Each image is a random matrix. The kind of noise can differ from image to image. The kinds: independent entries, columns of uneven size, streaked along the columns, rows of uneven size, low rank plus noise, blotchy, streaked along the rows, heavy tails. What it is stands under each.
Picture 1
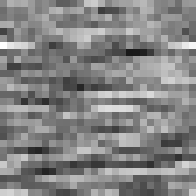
streaked along the rows
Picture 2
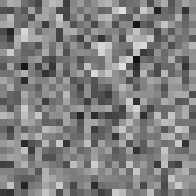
low rank plus noise
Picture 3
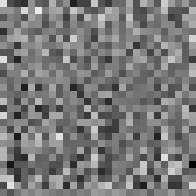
low rank plus noise
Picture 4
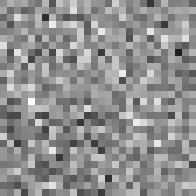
independent entries
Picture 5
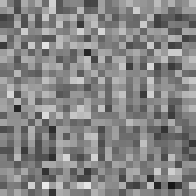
low rank plus noise
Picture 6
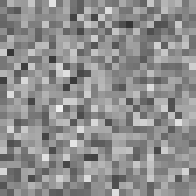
independent entries
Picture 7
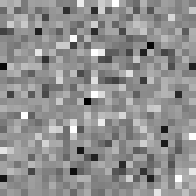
heavy tails
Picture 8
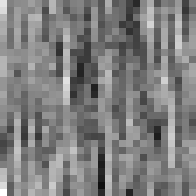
streaked along the columns
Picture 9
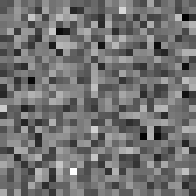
low rank plus noise
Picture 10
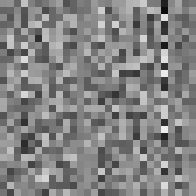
columns of uneven size
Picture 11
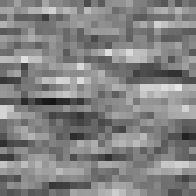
streaked along the rows
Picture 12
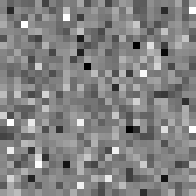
heavy tails
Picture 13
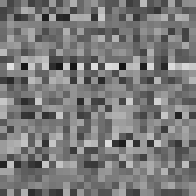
rows of uneven size
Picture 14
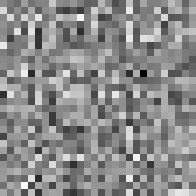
low rank plus noise
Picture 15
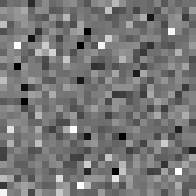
heavy tails
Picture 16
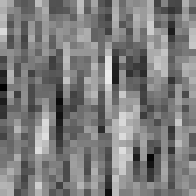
streaked along the columns
